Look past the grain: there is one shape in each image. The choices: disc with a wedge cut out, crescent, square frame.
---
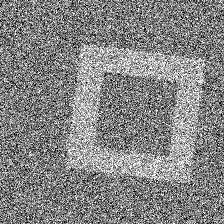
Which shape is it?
square frame
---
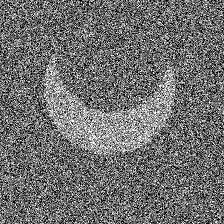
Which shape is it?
crescent
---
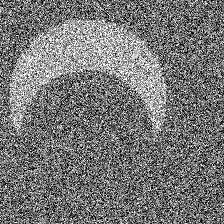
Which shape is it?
crescent
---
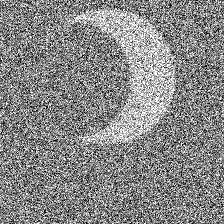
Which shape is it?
crescent
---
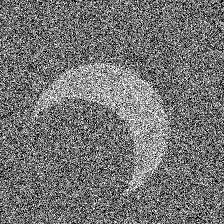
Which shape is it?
crescent
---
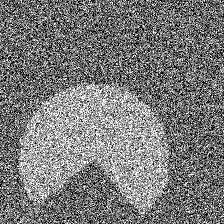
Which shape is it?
disc with a wedge cut out
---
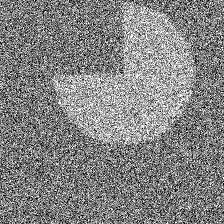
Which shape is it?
disc with a wedge cut out
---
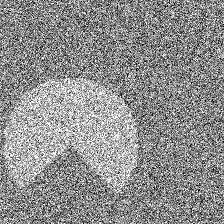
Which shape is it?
disc with a wedge cut out
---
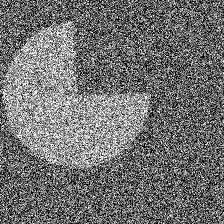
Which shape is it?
disc with a wedge cut out
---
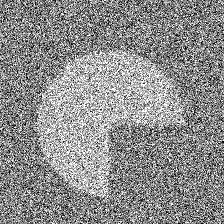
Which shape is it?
disc with a wedge cut out
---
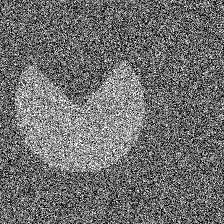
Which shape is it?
disc with a wedge cut out
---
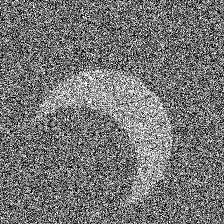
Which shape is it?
crescent
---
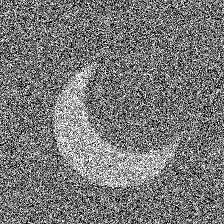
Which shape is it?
crescent
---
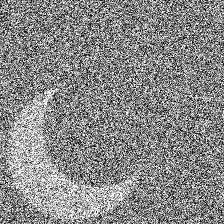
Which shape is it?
crescent
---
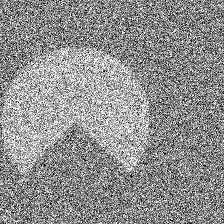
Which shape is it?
disc with a wedge cut out
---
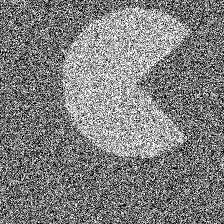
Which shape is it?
disc with a wedge cut out
